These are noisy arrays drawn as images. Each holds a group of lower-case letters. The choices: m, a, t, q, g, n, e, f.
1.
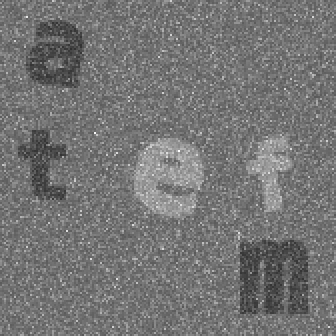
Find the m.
bottom right
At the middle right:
f
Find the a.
top left
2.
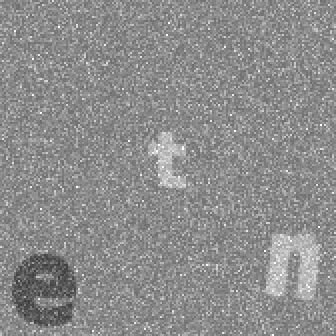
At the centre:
t
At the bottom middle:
nothing
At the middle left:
nothing
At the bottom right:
n
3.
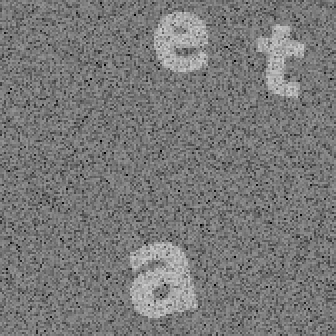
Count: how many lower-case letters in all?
3
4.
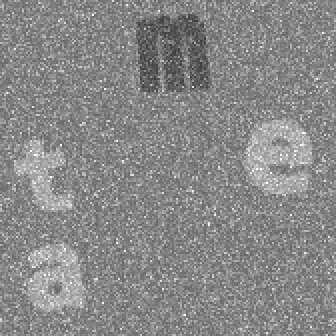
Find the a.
bottom left
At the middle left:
t
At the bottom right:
nothing
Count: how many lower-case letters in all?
4
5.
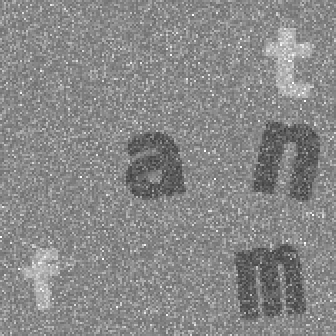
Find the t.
top right
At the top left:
nothing
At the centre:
a
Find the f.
bottom left
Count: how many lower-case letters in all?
5
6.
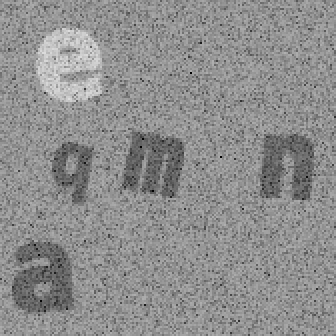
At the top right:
nothing
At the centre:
m
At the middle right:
n
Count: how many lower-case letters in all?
5
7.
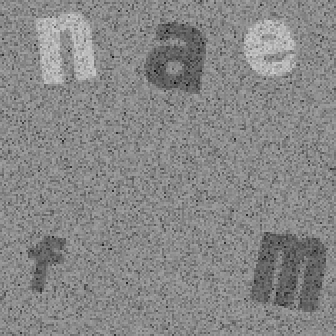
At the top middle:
a
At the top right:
e
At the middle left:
nothing
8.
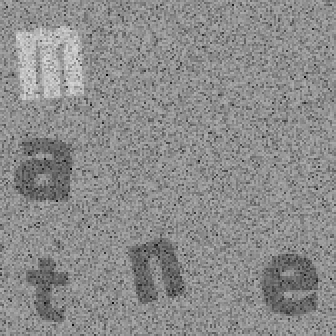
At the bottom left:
t
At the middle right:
nothing
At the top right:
nothing
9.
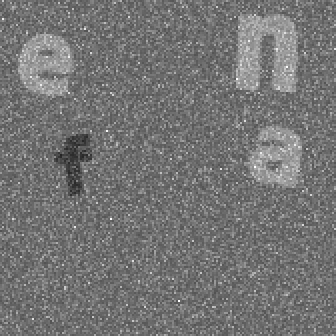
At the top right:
n
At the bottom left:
nothing
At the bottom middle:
nothing
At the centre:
nothing
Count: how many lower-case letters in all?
4
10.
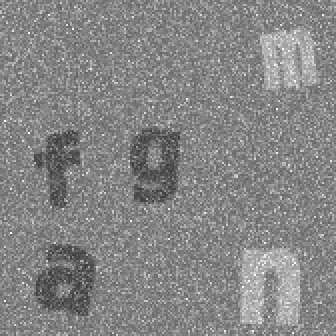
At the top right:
m
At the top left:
nothing
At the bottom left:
a
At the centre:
g
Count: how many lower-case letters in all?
5
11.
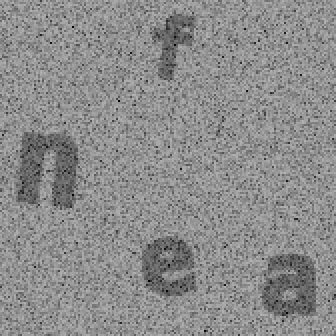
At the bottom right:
a
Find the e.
bottom middle
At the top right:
nothing
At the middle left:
n
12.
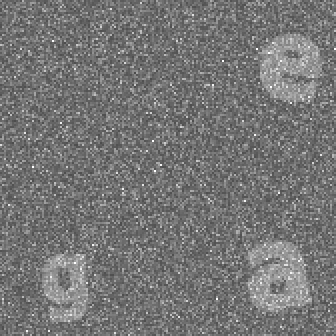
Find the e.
top right
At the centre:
nothing
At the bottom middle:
nothing
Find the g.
bottom left
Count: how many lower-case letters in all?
3
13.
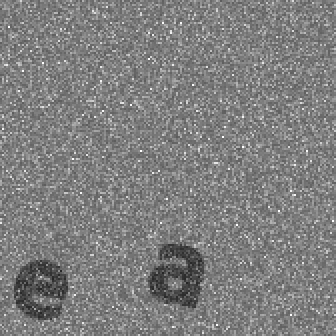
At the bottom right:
nothing
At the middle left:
nothing
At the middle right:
nothing
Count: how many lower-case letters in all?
2
